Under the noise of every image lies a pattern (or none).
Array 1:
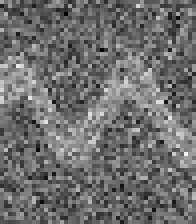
a wavy band
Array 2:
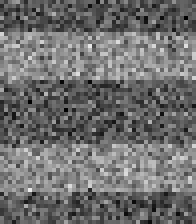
horizontal stripes
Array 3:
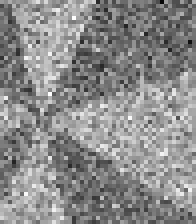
spokes from one point
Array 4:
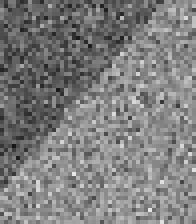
a sharp edge
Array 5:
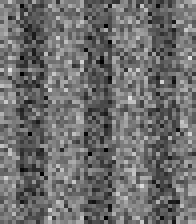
vertical stripes
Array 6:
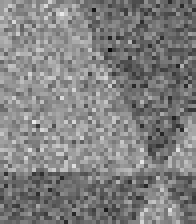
spokes from one point
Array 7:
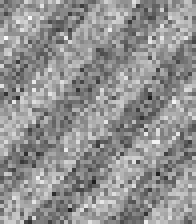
diagonal stripes
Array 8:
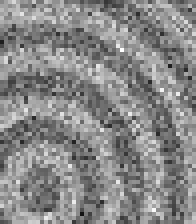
rings round one point
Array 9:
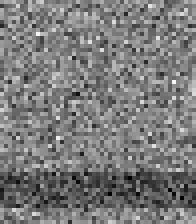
one horizontal stripe
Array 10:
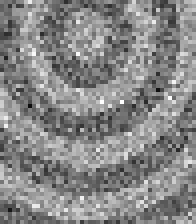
rings round one point
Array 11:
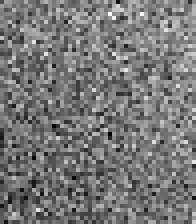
a smooth slope
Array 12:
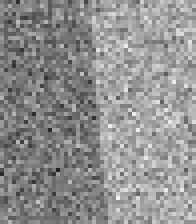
a sharp edge
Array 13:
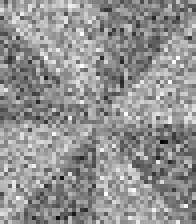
spokes from one point
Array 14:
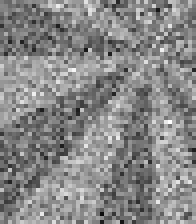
spokes from one point
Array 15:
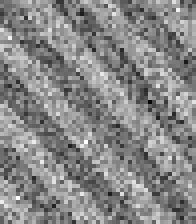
diagonal stripes
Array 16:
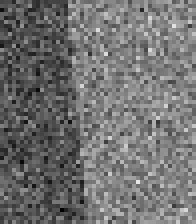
a sharp edge
